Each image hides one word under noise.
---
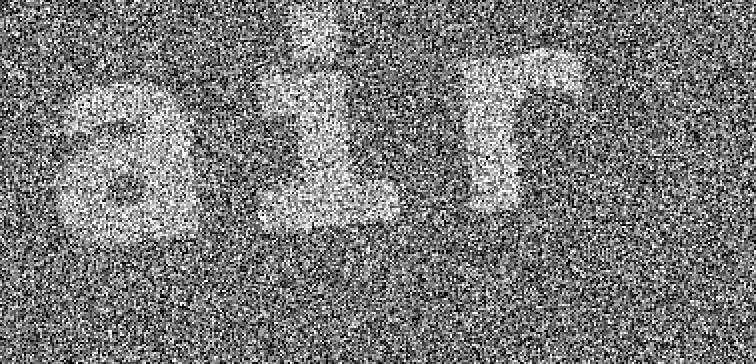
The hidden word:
air
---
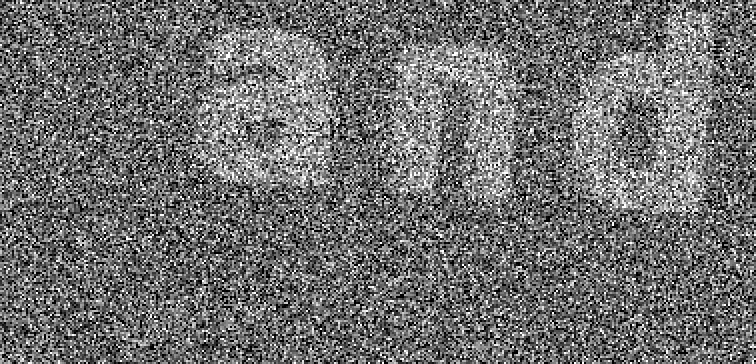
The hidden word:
and
